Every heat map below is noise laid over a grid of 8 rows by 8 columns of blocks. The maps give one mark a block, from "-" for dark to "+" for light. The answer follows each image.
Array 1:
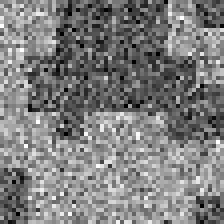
+ + - - - - + -
+ + - - - - + +
+ - - - - - - +
+ - - - - - - -
+ + - + + + - -
+ + + + + + + +
- + + + + + + +
- + + + + + + -
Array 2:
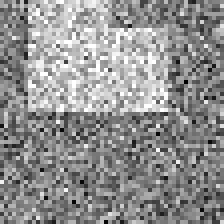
- + + + - - - -
- + + + + + - -
- + + + + + - -
- + + + + + - -
- - - - - - - -
- - - - - - - -
- - - - - - - -
- - - - - - - -
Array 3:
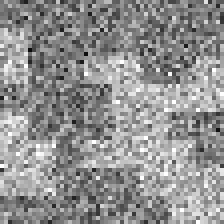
- - - - - - - -
+ - - - - - - -
+ - - + + - - +
- - - - + + + +
+ - - - + + - -
+ + - + + + + -
+ + - - - + + +
- - - - - - + +
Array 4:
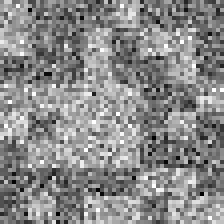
+ - - - + - - -
+ - - + - + + -
- - - + - - + -
+ + + + + - - +
+ - + + + - + -
- + + + + - - -
- - - - - + + -
- + - + + - + +
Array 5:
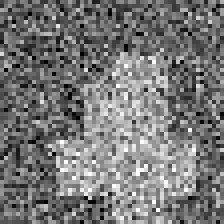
- - - - - - - -
- - - - - - - -
- - - - + + - -
- - - + + + - -
- - - + + + - -
- - + + + + + -
- - + + + + + -
- - - - + + - -
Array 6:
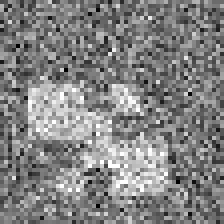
- - - - - - - -
- - - - - - - -
- - - - - - - -
- + + - + - - -
- + + + - - - -
- - - + + + - -
- - + - + + - -
- - - - - - - -
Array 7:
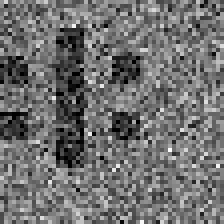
+ + + + + + + +
+ + - + + + + +
- + - + - + + +
+ + - + + + + +
- + - + - + + +
+ + - + + + + +
+ + + + + + + +
+ + + + + + + +
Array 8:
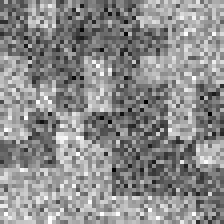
- + - - - + + +
- - - - - - + +
+ - - + - + + +
+ + - + - - + -
+ - + - - - + -
- - + + - - - +
+ + + + - - - -
+ + + + + + + -
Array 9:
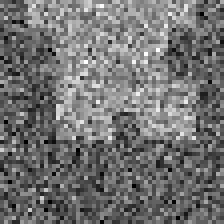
- + + + + + + -
- - + + + + - -
- - + + + + - -
- - + + + + + -
- - + + - + + -
- - - - - - - -
- - - - - - - -
- - - - - - - -
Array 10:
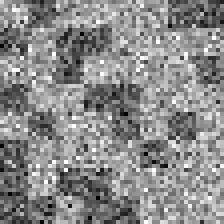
+ - + + + + - -
- + - - + + + +
+ + - + + + + -
- + + - - + + +
+ - + + - + - +
- + + + + - + +
- + - - + + + +
- - + - - + + +
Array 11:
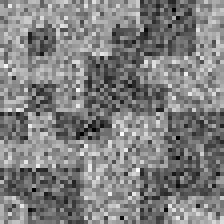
+ + + + + - - +
+ - + + - - - +
+ + + - - + + +
+ - + - - - + +
- + - - + + - -
+ + + + + + - -
- - - + + - - -
+ - - + + - + +
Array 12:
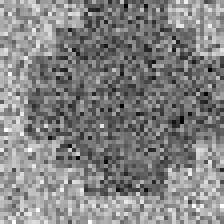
+ + + - - - + +
+ + - - - - - +
+ - - - - - - -
+ - - - - - - -
+ - - - - - - -
+ + - - - - - +
+ + + - - - + +
+ + + + + + + +
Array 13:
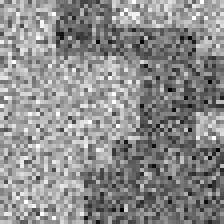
+ + - - + + + +
+ + - - - - - +
+ + + + + - - -
+ + + + + - - -
+ + + + + - - +
+ + + + - - - -
+ + + - - - - -
+ + + - - - - -
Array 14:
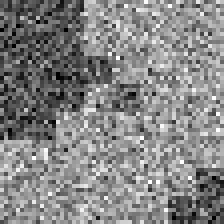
- - - + + + + +
- - - + + + + +
- - - - + + + +
- - - + - + + +
- - + + + + + +
+ + + + + + + +
+ + + + + + + -
+ + + + + + - -
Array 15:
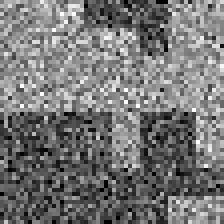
+ + + - - - + +
+ + + + + - + +
+ + + + + + + +
+ + + + + + + +
- - - - + - - +
- - - - + - - +
- - - - - - - -
- - - - - - + +
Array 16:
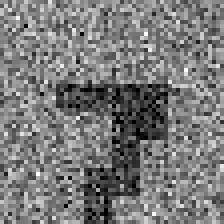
+ + + + + + + +
+ + + + + + + +
+ + + + + + + +
+ + - - - - + +
+ + + + - - + +
+ + + + - + + +
+ + + - - + + +
+ + + - + + + +
